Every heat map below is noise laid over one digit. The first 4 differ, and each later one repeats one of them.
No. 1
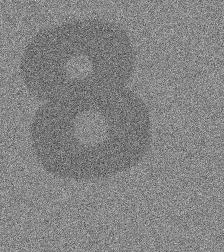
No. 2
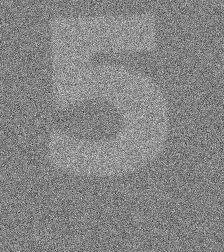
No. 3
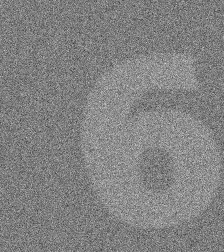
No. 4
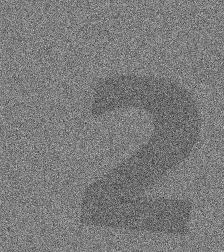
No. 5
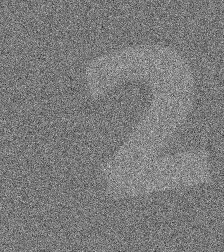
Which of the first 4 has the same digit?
4
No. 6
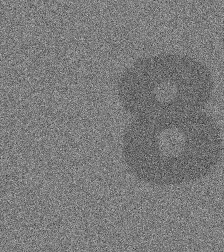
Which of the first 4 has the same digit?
1
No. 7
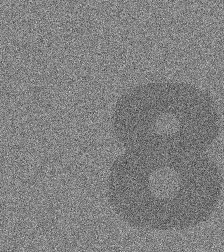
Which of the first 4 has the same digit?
1
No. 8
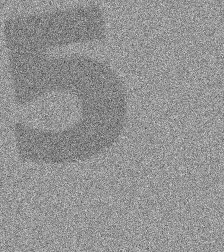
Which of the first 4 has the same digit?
2
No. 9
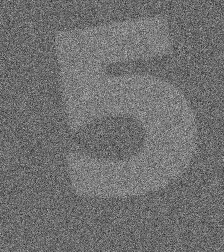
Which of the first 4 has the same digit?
2
